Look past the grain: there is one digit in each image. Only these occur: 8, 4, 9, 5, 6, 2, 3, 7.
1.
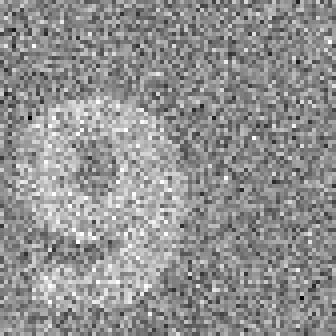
9
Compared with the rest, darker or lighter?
lighter
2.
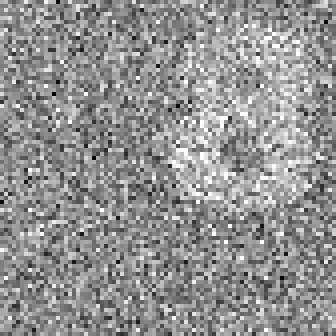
8
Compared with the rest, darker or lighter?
lighter
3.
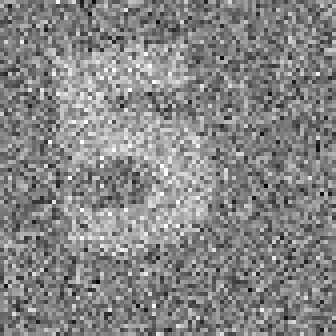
5
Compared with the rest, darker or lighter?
lighter
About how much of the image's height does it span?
two thirds
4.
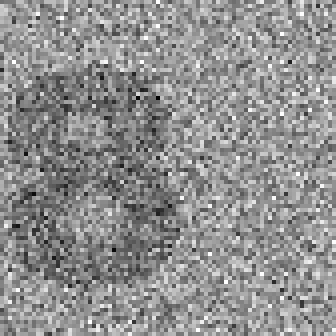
8
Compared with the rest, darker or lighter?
darker
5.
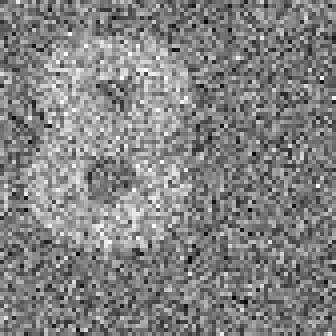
8
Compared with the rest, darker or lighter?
lighter
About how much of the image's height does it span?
two thirds
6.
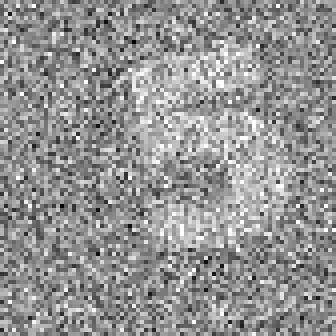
5
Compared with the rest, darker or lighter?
lighter
